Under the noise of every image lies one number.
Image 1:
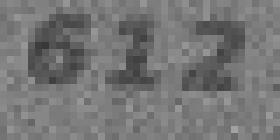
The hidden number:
612
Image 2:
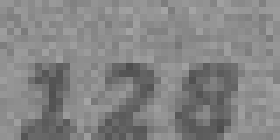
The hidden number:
128
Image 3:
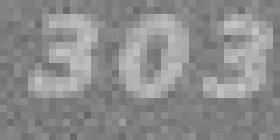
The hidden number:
303
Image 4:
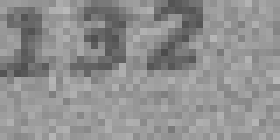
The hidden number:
132
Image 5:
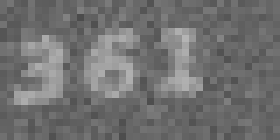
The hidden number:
361
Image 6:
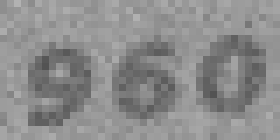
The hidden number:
960
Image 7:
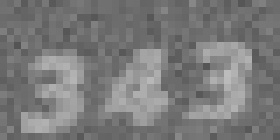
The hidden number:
343
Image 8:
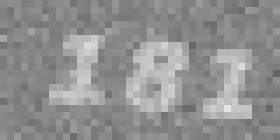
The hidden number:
181
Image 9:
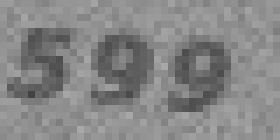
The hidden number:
599
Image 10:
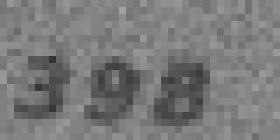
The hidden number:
398
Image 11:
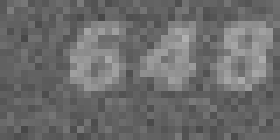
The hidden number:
648
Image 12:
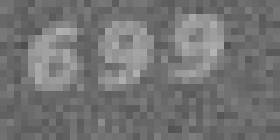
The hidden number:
699
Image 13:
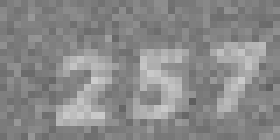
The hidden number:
257
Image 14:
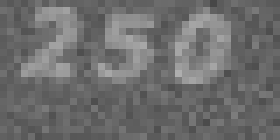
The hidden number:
250
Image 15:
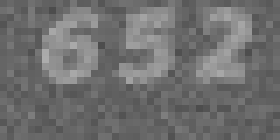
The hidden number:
652
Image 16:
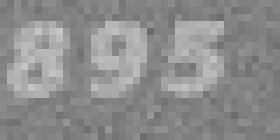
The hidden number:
895
